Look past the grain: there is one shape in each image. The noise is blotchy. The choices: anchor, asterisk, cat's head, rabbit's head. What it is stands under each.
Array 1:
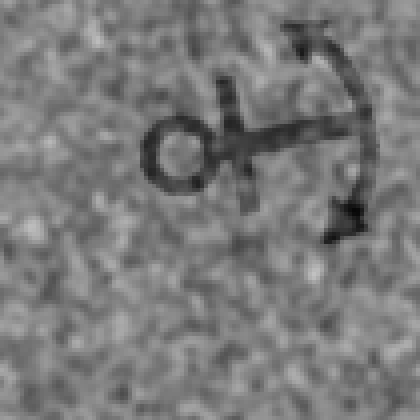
anchor
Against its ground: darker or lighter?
darker
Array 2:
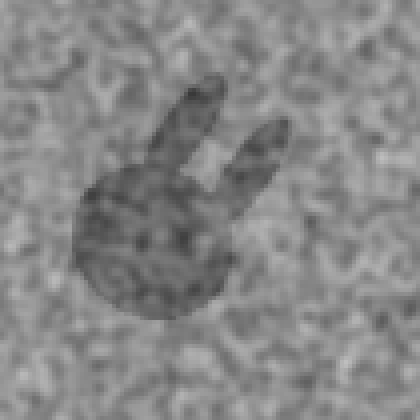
rabbit's head
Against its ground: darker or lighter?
darker
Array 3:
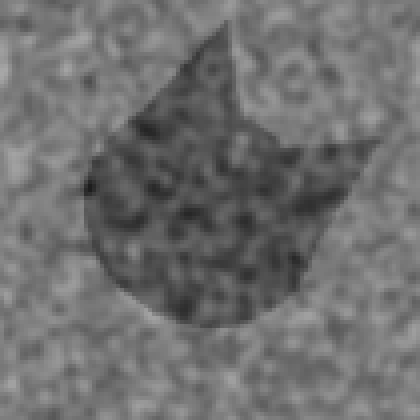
cat's head
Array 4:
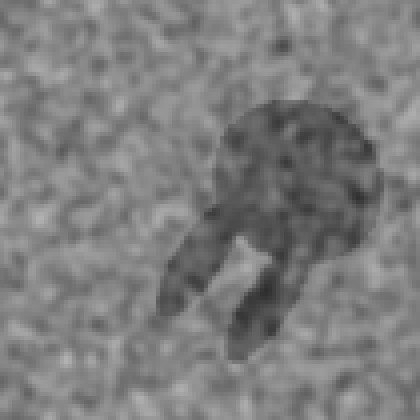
rabbit's head
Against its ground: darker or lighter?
darker
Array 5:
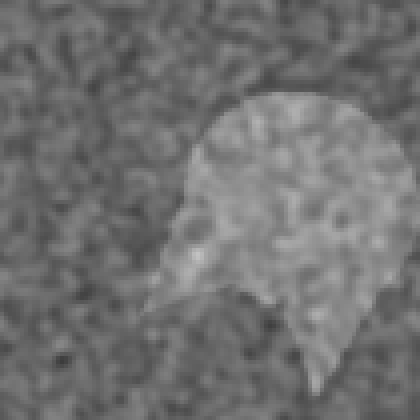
cat's head
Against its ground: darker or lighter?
lighter
